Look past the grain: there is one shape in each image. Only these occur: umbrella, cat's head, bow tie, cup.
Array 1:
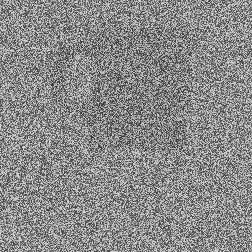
dark cup
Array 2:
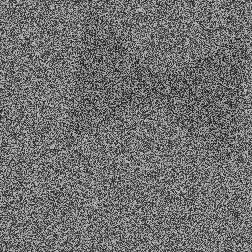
dark bow tie
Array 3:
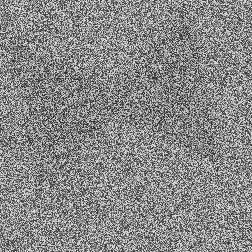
dark bow tie
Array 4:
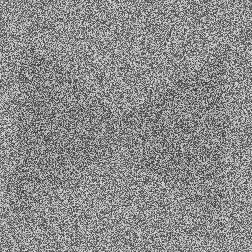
dark bow tie
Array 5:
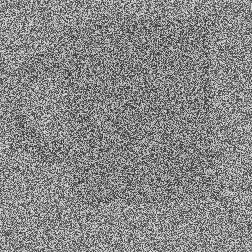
dark cup
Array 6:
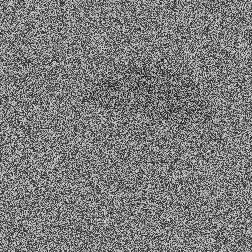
dark umbrella
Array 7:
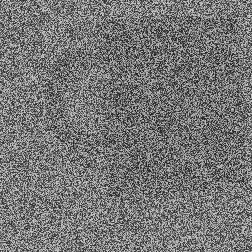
dark cup
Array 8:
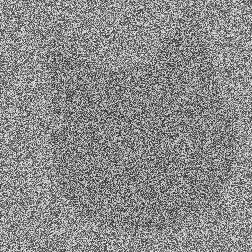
dark cat's head
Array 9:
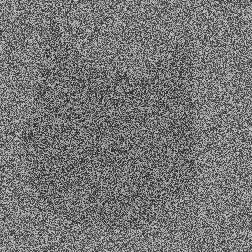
dark cat's head
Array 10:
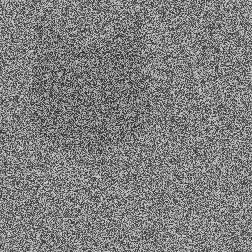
dark cat's head
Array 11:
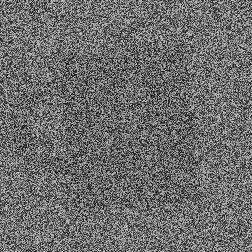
dark cup
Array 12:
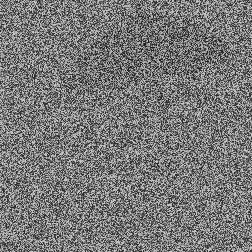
dark umbrella
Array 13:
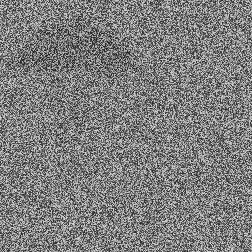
dark umbrella
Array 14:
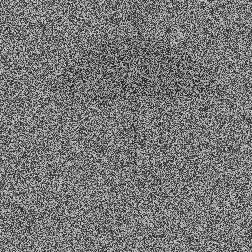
dark umbrella
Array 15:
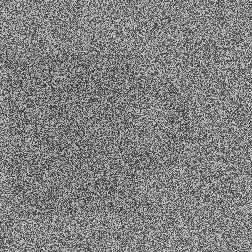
dark cup
